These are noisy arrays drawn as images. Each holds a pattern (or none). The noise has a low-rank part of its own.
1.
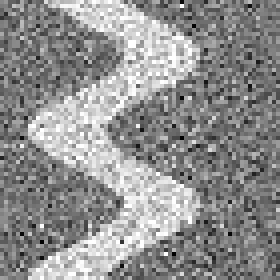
a wavy band
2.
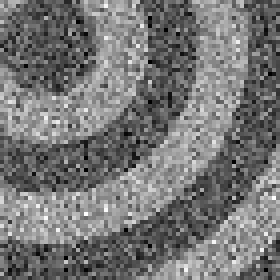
rings round one point
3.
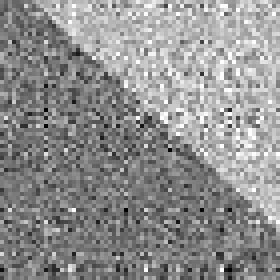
a sharp edge
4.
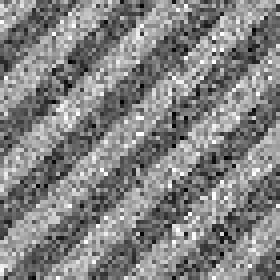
diagonal stripes
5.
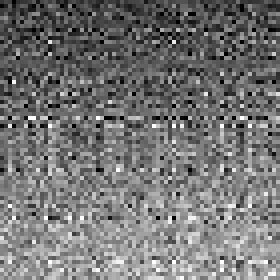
a smooth slope
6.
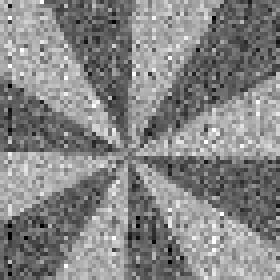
spokes from one point
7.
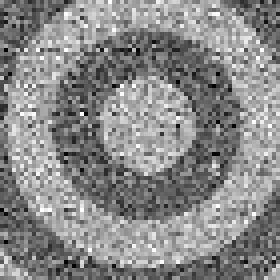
rings round one point
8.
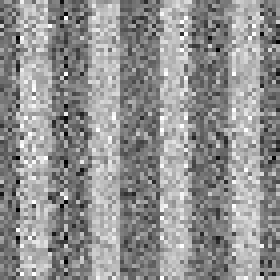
vertical stripes
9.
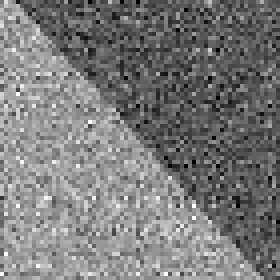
a sharp edge
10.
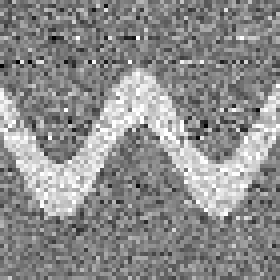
a wavy band
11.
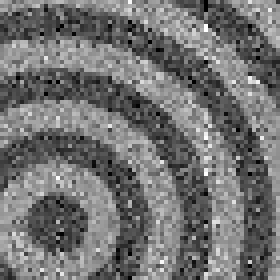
rings round one point
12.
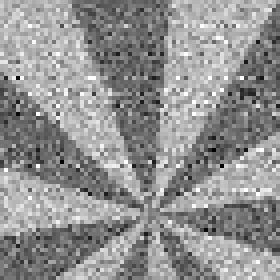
spokes from one point
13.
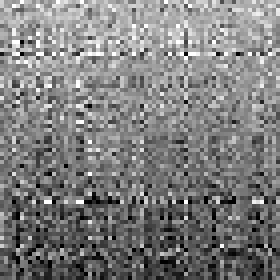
a smooth slope
